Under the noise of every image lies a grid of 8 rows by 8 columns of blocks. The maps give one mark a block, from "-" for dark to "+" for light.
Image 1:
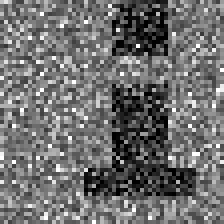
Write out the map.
+ + + + - - + +
+ + + + - - + +
+ + + + + + + +
+ + + + - - + +
+ + + + - - + +
+ + + + - - + +
+ + + - - - - +
+ + + + + + + +
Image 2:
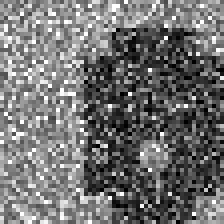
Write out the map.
+ + + + + + + +
+ + + + - - - +
+ + + - - - - -
+ + + - - - - -
+ + + - - - - -
+ + + - - + - -
+ + + - - - - -
+ + + + - - - +
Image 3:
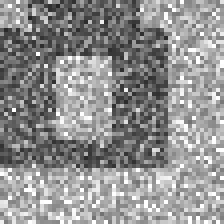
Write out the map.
+ - - - - + + +
- - - - - - + +
- - + + - - + +
- - + + - - + +
- - + + - - + +
- - - - - - + +
+ + + + + + + +
+ + + + + + + +
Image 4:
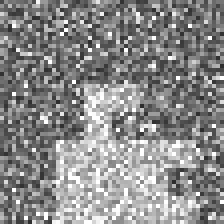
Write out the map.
- - - - - - - -
- - - - - - - -
- - - - - - - -
- - - + + - - -
- - - + - - - -
- - + + + + + -
- - + + + + - -
- - + + + + + -
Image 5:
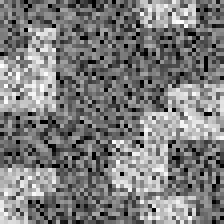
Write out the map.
- - - - - + + -
- + - - - - - -
+ + - - - - - -
+ + - - - - + +
- - - - - + + +
- - - - + + - -
+ + - - + + - -
+ - - - - + + -
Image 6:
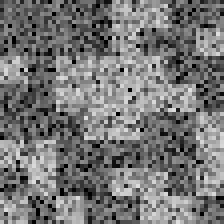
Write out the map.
- - - - + + - -
- - - - + - - +
+ - + + + + - -
- - + + + + + -
- - - + + - - +
+ + - - - - - +
- + - - + + - +
+ - + - - + + -
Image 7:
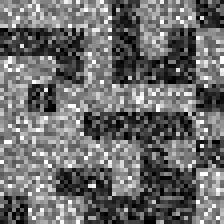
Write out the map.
+ + + + - + + -
- - - + - + - +
+ + - + - - - +
+ - + + + + + -
+ + + - - - - +
+ + + + + - + -
+ + - - + - - +
- + + - - - - +
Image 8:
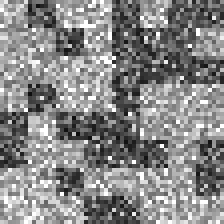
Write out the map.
+ - + + - + - -
+ + - + - - - +
+ + + + - - - -
+ - + + - + + +
- + - - - + + +
- + + - - - + -
+ + - + + + + -
+ + + - - + + +
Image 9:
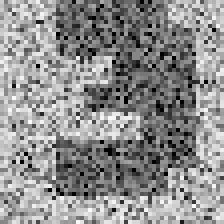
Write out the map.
+ + - - - - + +
+ + - - - - - +
+ + + + - - - +
+ + + - - - - +
+ + + + + - - +
+ + - - - - - +
+ + - - - - + +
+ + + + + + + +
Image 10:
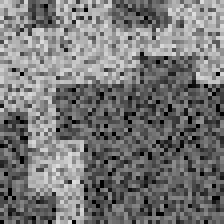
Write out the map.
+ - + + - - + +
+ + + + + + + +
+ + + + + - - +
+ + - - - - - -
- + - - - - - -
- + + - - - - -
- + + - - - - -
- - + - - - - -
